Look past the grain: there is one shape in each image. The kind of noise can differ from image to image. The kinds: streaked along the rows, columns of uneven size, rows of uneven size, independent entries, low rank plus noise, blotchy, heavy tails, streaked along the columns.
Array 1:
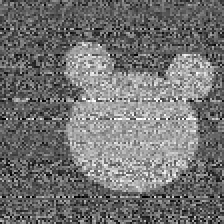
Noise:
rows of uneven size
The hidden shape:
bear's head
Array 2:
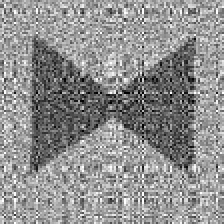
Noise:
low rank plus noise
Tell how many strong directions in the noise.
one
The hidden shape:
bow tie
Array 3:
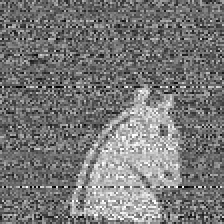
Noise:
rows of uneven size
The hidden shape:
chess knight
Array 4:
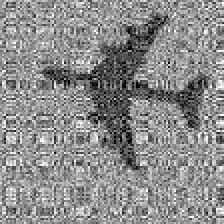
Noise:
low rank plus noise
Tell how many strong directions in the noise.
one
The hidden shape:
airplane
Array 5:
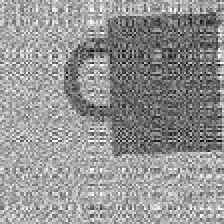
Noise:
low rank plus noise
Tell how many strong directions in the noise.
one
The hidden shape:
cup
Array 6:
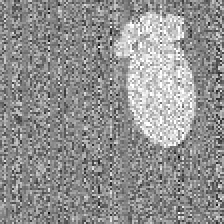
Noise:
columns of uneven size
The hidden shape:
footprint
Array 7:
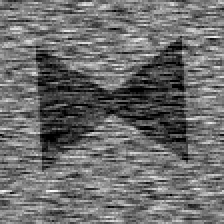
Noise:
streaked along the rows
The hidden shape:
bow tie
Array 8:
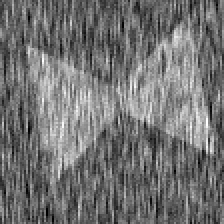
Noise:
streaked along the columns
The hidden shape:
bow tie
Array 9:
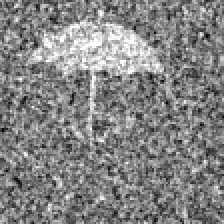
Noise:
blotchy
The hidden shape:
umbrella
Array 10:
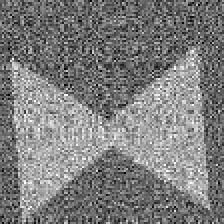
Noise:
low rank plus noise
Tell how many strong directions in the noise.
two
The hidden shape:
bow tie
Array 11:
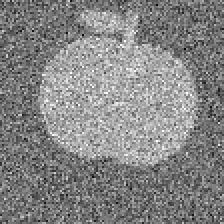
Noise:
independent entries
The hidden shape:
apple
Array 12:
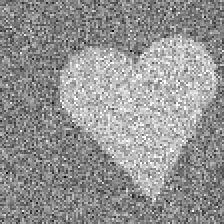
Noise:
independent entries
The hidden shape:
heart
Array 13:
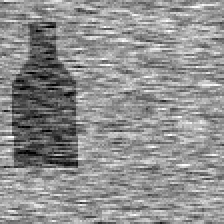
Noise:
streaked along the rows
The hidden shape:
bottle
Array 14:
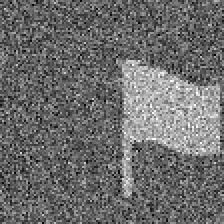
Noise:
independent entries
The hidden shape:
flag
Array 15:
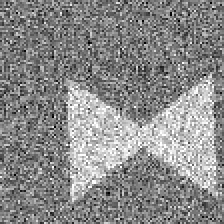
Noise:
low rank plus noise
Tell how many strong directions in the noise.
five to eight
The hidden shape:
bow tie
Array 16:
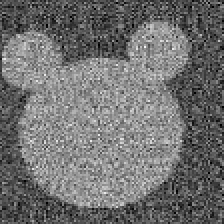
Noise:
low rank plus noise
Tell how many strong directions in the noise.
three or four
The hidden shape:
bear's head
